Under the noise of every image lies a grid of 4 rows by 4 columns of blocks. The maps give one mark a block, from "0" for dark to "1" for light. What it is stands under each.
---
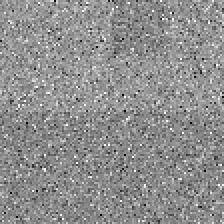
1 1 0 1
1 1 1 1
0 0 0 0
0 0 0 0
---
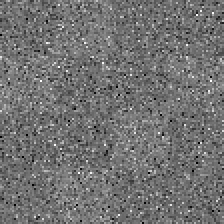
0 1 0 0
1 0 0 1
0 0 1 0
0 1 0 0
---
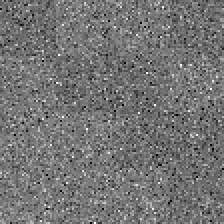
0 1 1 0
1 0 0 1
1 1 0 0
1 1 1 0
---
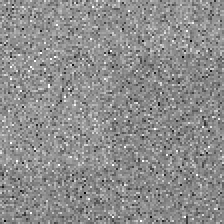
1 1 1 1
1 1 0 0
1 1 0 0
0 0 0 0
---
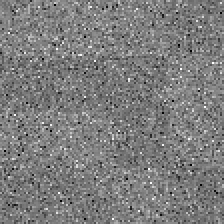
1 1 1 0
0 0 0 1
1 1 0 1
0 0 1 0
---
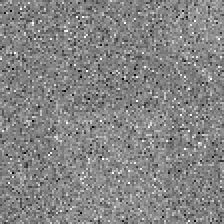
0 0 0 1
0 0 0 0
0 1 1 0
0 1 1 0
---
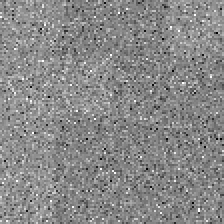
1 0 0 1
1 1 0 0
1 0 0 0
1 0 0 0
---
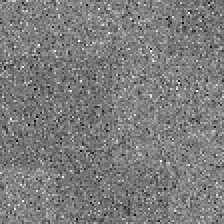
1 1 1 0
0 0 1 1
0 0 1 1
1 0 0 1
